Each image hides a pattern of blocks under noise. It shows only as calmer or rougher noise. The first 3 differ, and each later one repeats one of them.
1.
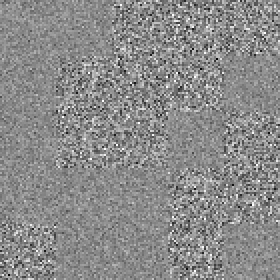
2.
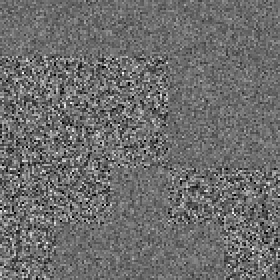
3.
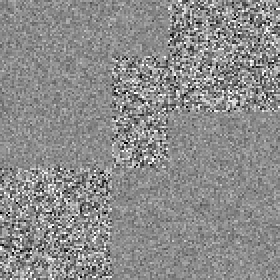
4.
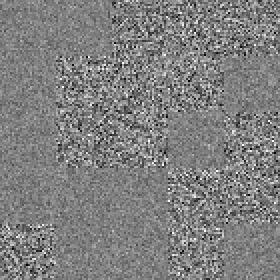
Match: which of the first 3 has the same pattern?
1
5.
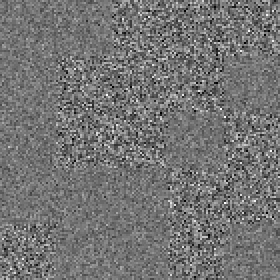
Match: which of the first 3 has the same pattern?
1
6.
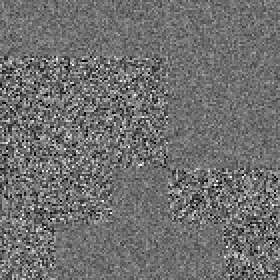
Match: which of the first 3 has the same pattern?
2
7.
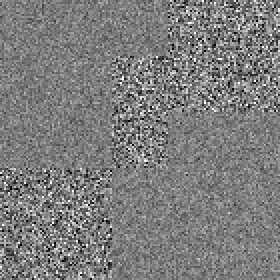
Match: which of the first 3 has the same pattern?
3
